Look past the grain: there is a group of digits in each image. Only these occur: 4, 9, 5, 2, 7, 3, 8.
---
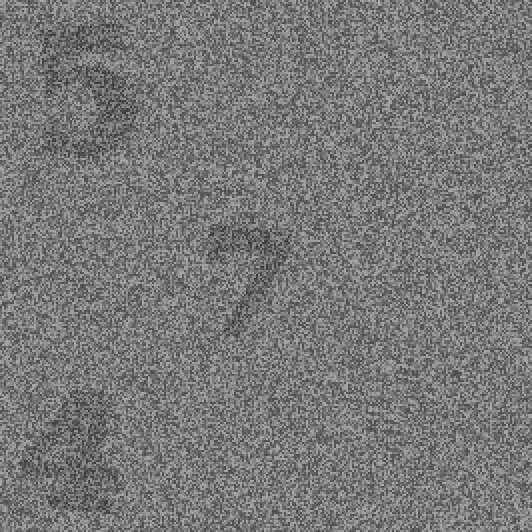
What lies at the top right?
nothing
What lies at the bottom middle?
nothing
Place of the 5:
top left
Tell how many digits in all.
3
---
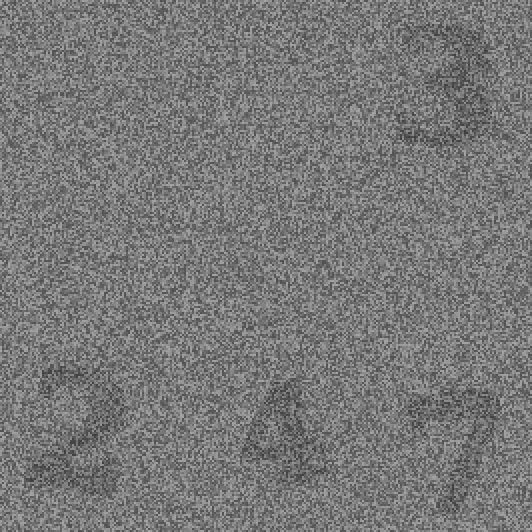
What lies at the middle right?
nothing
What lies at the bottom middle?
4
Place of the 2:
bottom left
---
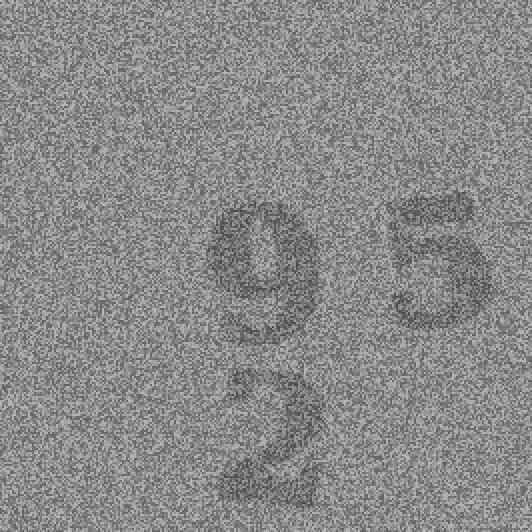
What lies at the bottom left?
nothing
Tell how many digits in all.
3
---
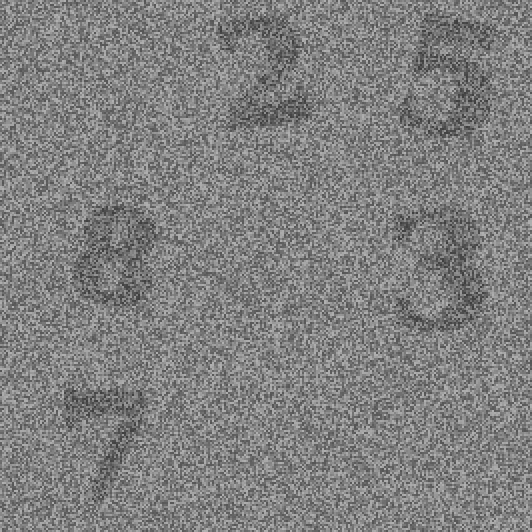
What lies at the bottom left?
7
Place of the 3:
middle right
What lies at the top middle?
2
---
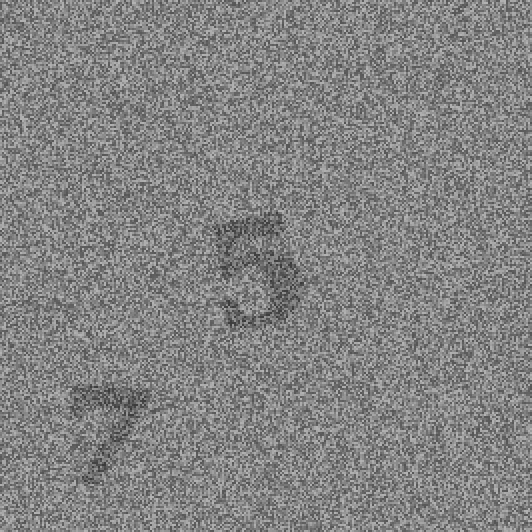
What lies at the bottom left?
7
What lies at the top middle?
nothing
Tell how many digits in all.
2
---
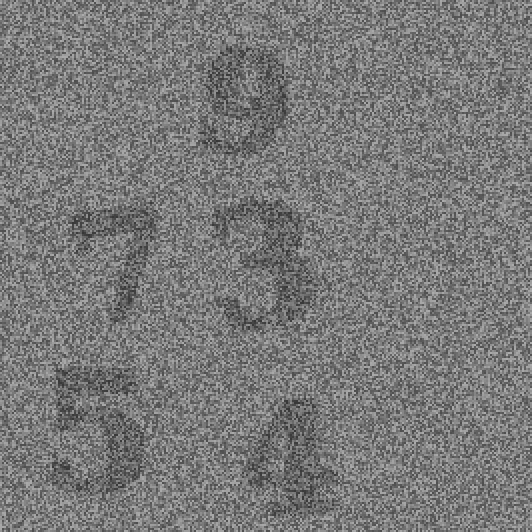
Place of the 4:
bottom middle
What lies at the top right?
nothing
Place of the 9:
top middle
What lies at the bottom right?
nothing
